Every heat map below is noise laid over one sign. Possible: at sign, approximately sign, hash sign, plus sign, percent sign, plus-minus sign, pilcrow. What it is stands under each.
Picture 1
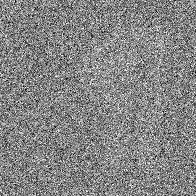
pilcrow
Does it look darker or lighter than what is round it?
lighter
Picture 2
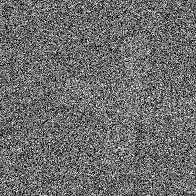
plus sign
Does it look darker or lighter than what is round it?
lighter
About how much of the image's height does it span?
two thirds
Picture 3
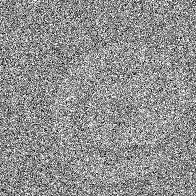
at sign
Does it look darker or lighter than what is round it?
lighter
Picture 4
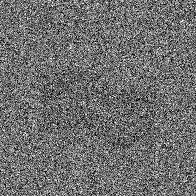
approximately sign
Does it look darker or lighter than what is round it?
darker
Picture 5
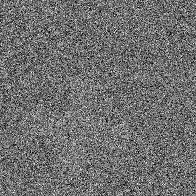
plus sign
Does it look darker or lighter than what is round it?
lighter
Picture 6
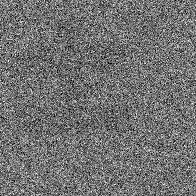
plus-minus sign
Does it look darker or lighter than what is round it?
darker
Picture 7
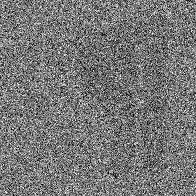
pilcrow
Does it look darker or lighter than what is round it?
darker
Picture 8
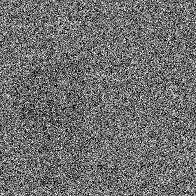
pilcrow
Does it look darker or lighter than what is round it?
darker
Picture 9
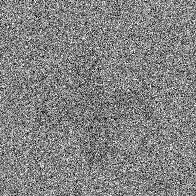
plus sign
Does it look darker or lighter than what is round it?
darker
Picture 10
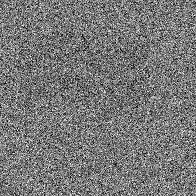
approximately sign
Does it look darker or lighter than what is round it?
darker
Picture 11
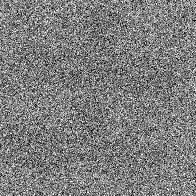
plus-minus sign
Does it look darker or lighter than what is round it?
darker
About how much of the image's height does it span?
nearly all
